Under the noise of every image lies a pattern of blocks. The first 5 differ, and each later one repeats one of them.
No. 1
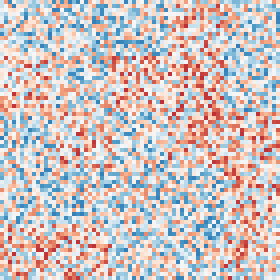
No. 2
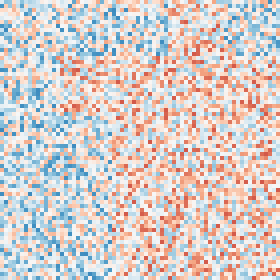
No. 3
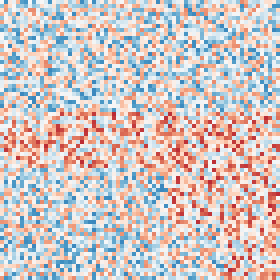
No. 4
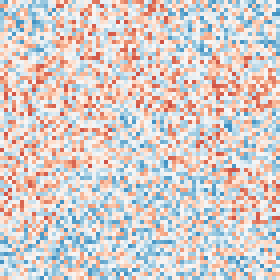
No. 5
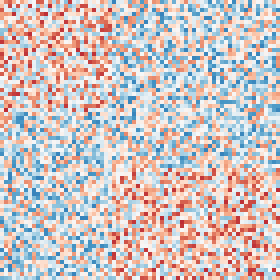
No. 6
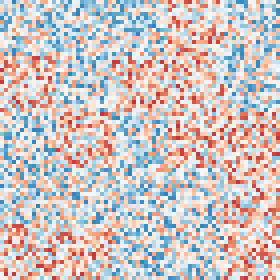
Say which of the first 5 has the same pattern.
1
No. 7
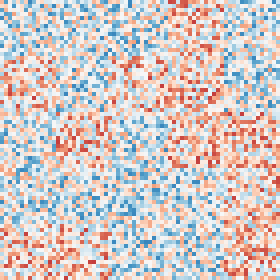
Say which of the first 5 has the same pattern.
1
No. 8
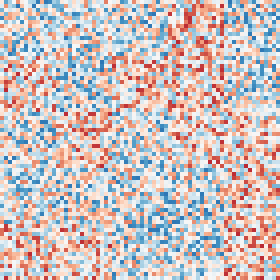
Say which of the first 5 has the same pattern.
1
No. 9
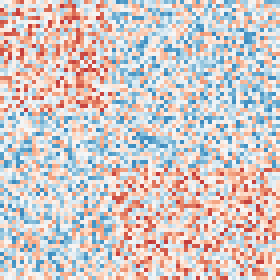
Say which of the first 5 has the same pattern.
5
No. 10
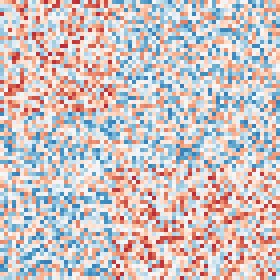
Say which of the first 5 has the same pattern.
5
